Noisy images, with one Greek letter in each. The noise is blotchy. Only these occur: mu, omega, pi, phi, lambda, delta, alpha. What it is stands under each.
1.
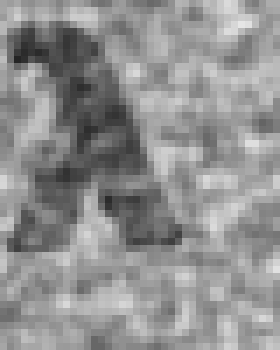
lambda
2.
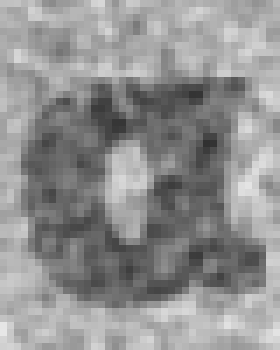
alpha
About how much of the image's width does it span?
nearly all
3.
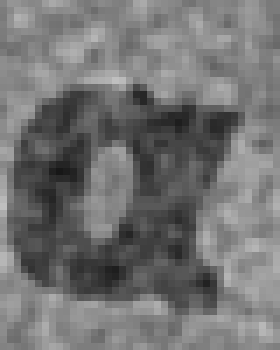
alpha
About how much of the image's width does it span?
nearly all
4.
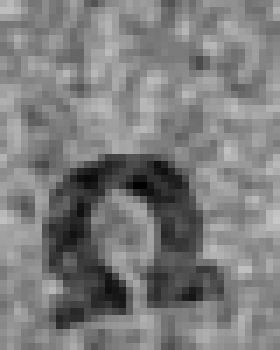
omega
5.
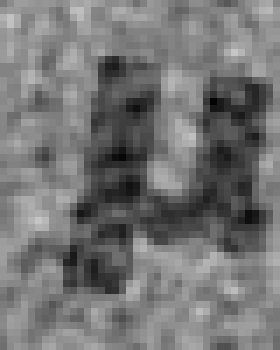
mu
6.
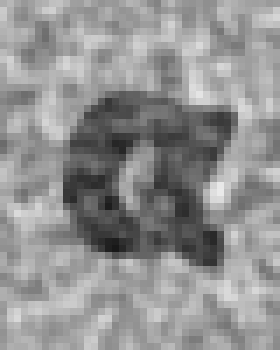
alpha
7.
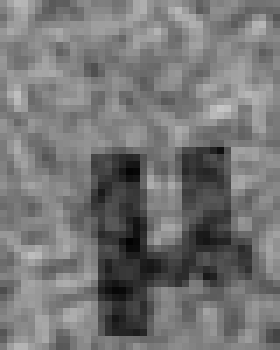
mu
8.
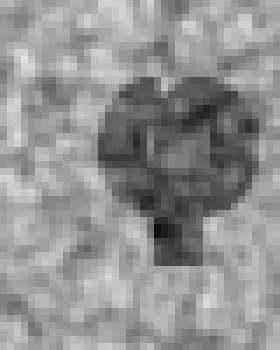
phi
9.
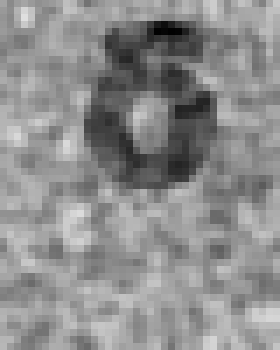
delta
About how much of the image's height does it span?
half
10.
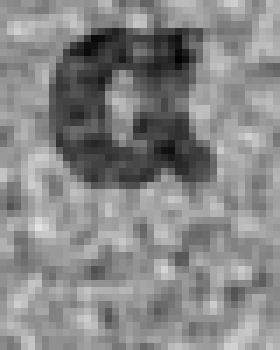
alpha
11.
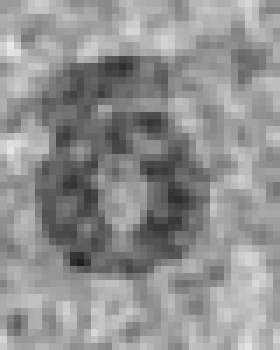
delta
